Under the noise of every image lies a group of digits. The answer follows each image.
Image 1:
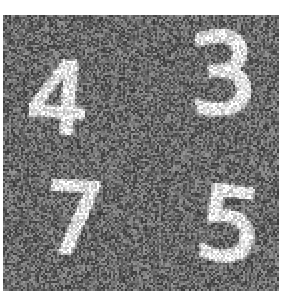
top left: 4; top right: 3; bottom left: 7; bottom right: 5
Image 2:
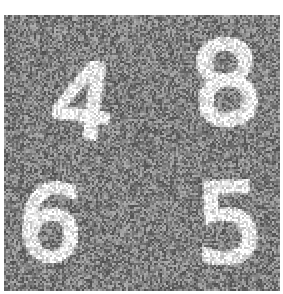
top left: 4; top right: 8; bottom left: 6; bottom right: 5
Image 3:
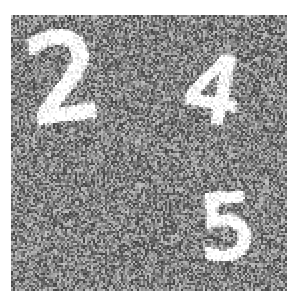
top left: 2; top right: 4; bottom right: 5
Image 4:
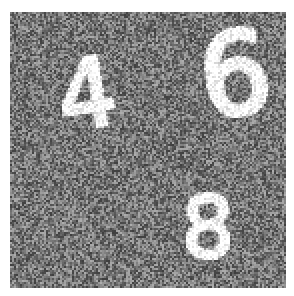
top left: 4; top right: 6; bottom right: 8
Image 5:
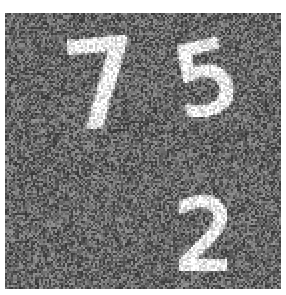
top left: 7; top right: 5; bottom right: 2
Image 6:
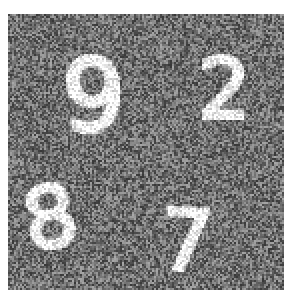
top left: 9; top right: 2; bottom left: 8; bottom right: 7
